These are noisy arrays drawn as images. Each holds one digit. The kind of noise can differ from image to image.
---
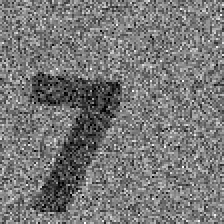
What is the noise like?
independent entries
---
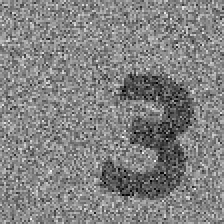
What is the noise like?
independent entries
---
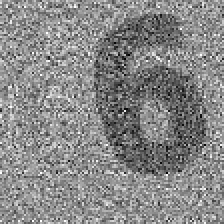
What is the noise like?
low rank plus noise
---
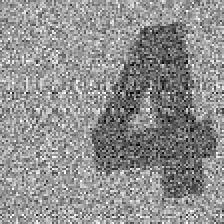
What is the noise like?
low rank plus noise
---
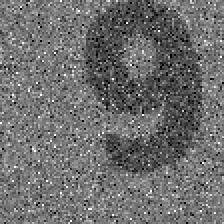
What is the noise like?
heavy tails
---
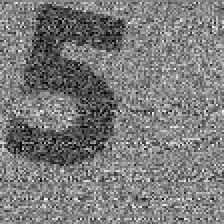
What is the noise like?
rows of uneven size
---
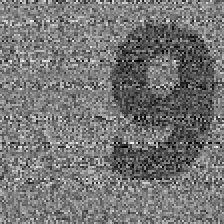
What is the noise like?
rows of uneven size
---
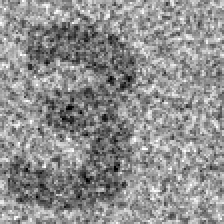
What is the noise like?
blotchy
